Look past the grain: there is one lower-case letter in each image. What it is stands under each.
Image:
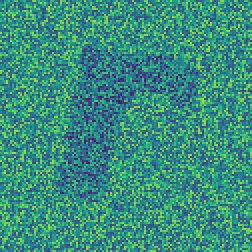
dark r
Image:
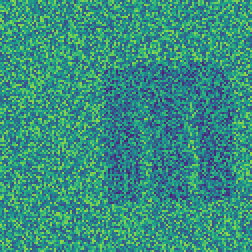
dark m
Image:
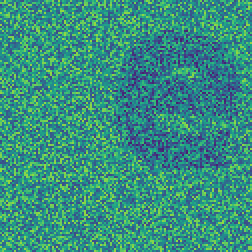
dark e
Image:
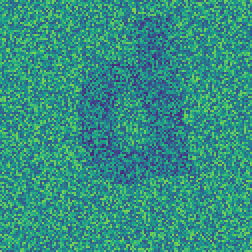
dark d
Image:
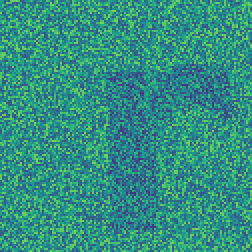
dark r
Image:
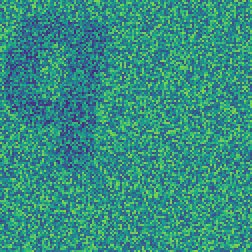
dark q
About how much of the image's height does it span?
two thirds
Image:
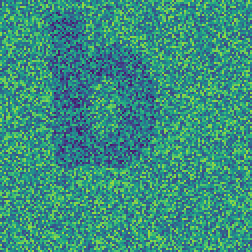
dark b
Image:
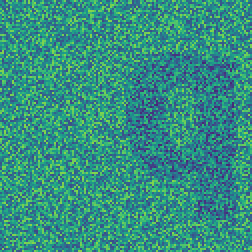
dark q
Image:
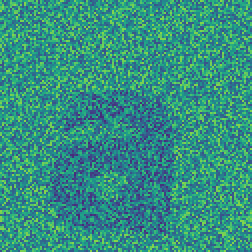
dark a
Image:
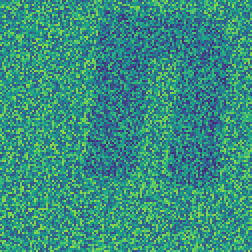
dark n
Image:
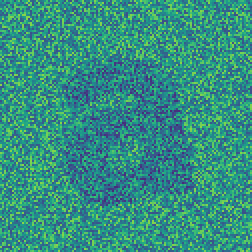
dark a
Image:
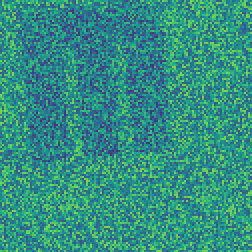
dark m
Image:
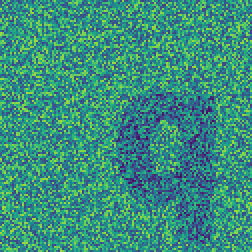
dark q
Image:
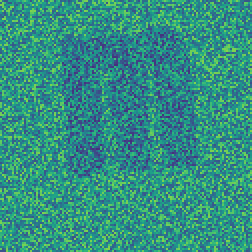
dark m
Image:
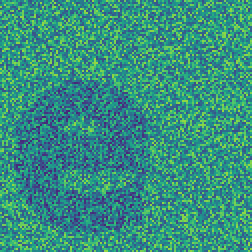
dark e
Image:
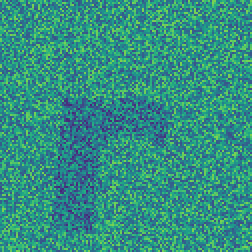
dark r
